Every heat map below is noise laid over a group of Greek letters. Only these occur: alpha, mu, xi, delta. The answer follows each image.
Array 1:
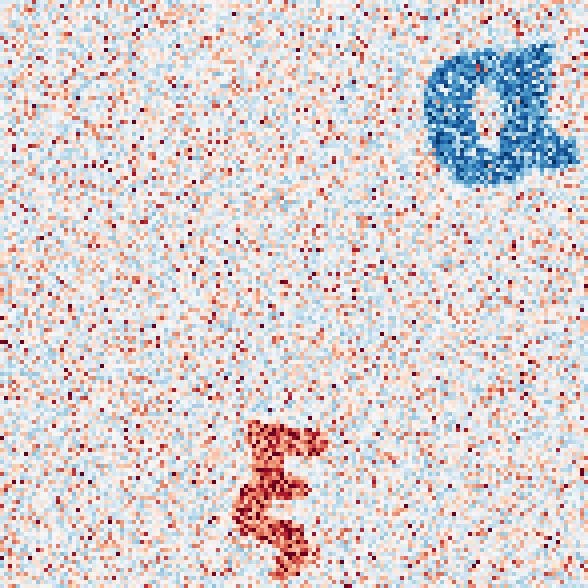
top right: blue alpha; bottom middle: red xi
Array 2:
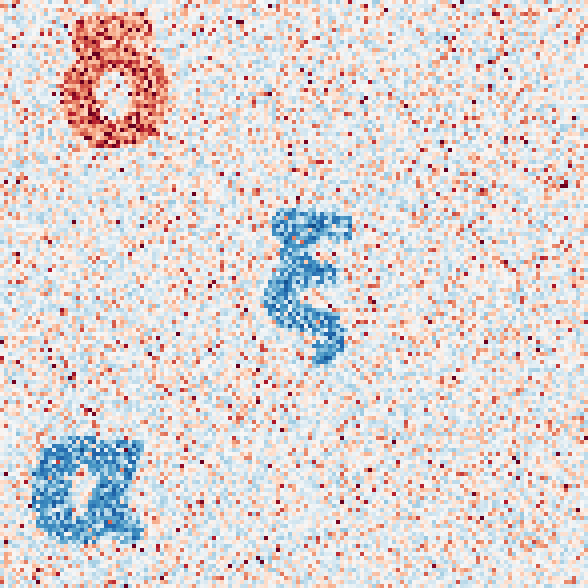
top left: red delta; centre: blue xi; bottom left: blue alpha
